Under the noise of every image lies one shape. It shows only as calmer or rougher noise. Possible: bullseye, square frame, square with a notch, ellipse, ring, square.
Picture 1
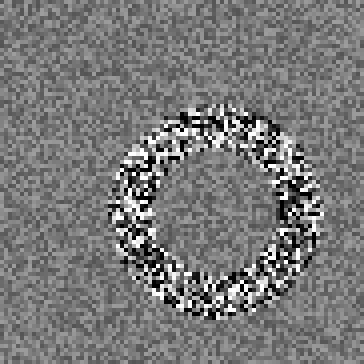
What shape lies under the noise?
ring
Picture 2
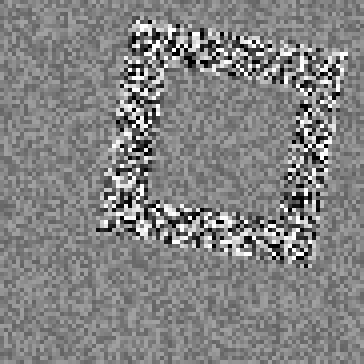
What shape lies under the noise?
square frame
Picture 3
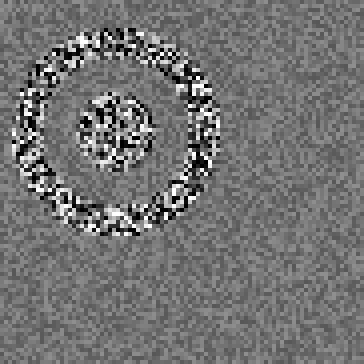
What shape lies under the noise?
bullseye
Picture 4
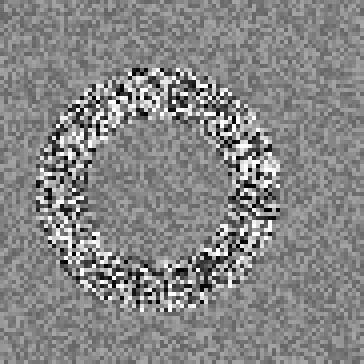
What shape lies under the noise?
ring
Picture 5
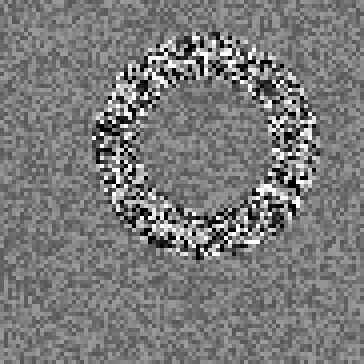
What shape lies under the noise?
ring
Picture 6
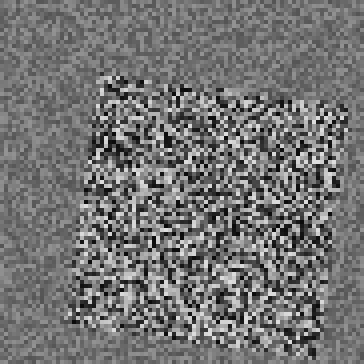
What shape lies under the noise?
square
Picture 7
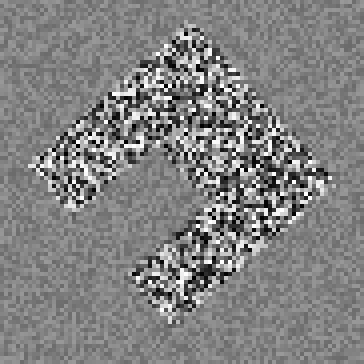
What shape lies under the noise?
square with a notch
